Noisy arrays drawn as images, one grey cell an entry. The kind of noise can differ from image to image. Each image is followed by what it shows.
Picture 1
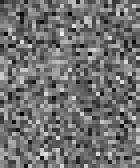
independent entries
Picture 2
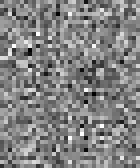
low rank plus noise
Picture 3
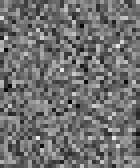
independent entries
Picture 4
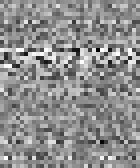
rows of uneven size
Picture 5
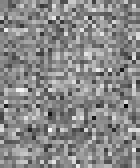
low rank plus noise
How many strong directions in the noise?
three or four
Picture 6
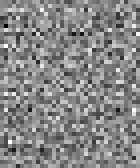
low rank plus noise
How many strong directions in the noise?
three or four
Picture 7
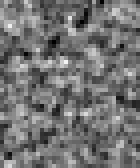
blotchy
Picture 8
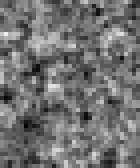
blotchy
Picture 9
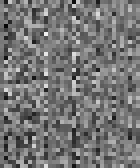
columns of uneven size
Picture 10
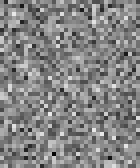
independent entries
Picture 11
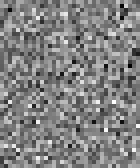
independent entries
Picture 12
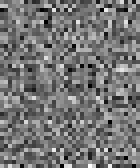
low rank plus noise
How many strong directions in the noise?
five to eight
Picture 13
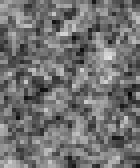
blotchy
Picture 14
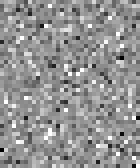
heavy tails
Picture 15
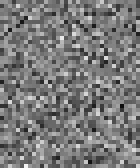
independent entries
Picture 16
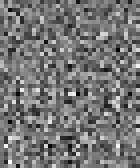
low rank plus noise
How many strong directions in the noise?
five to eight
